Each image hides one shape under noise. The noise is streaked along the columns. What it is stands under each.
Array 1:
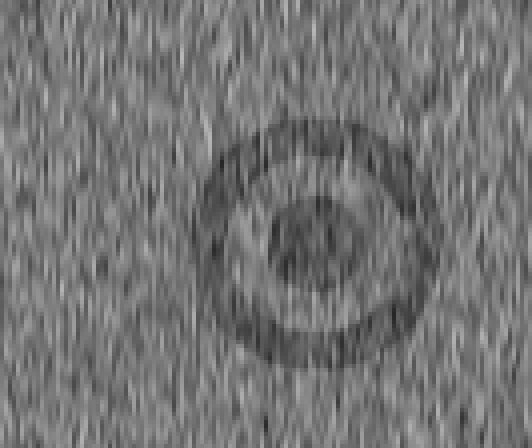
bullseye
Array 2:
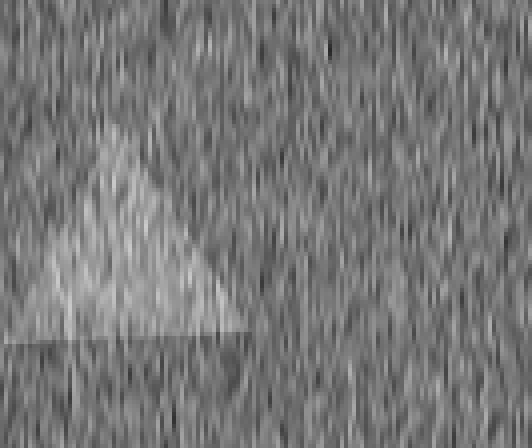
triangle
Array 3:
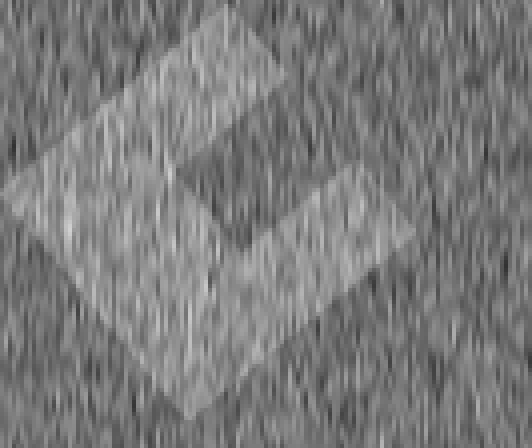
square with a notch
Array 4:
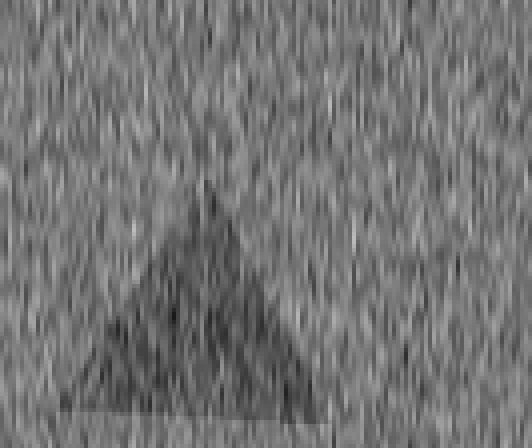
triangle
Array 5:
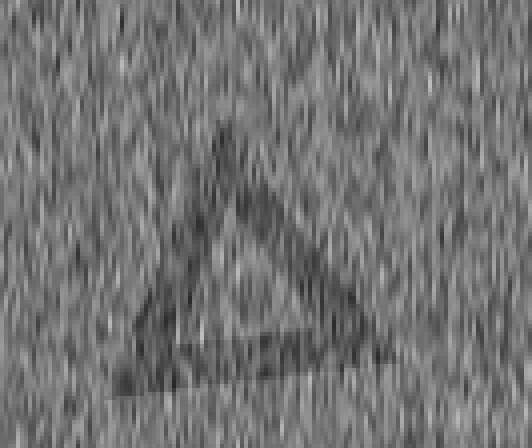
triangle frame
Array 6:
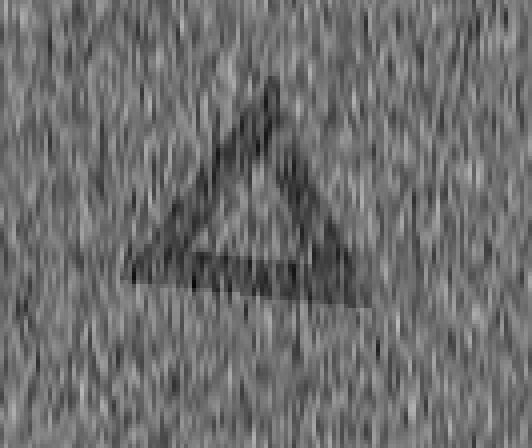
triangle frame
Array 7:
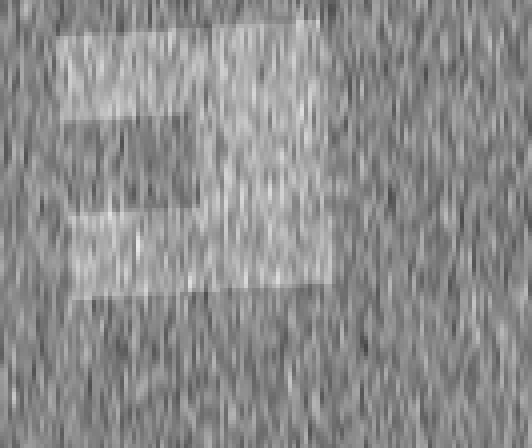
square with a notch
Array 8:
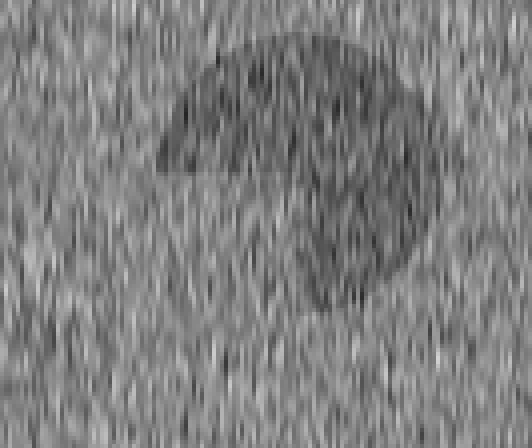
disc with a wedge cut out
